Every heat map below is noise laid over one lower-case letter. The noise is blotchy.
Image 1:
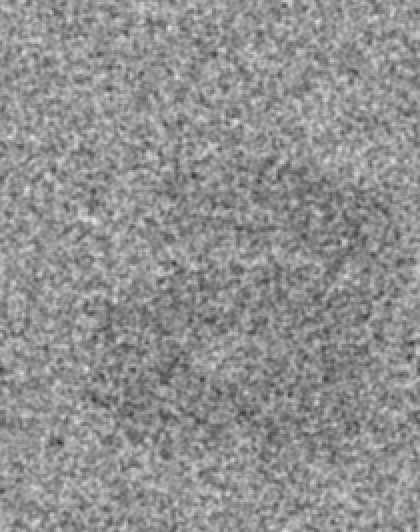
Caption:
dark a
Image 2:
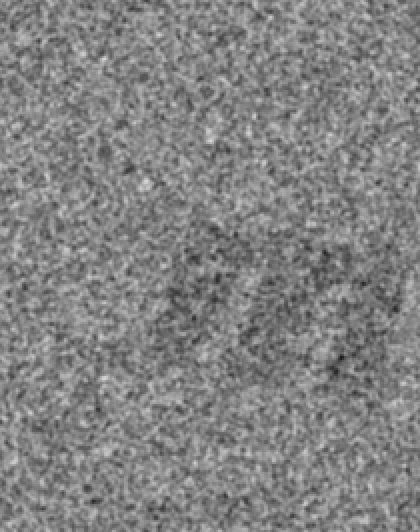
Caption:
dark m
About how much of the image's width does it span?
two thirds
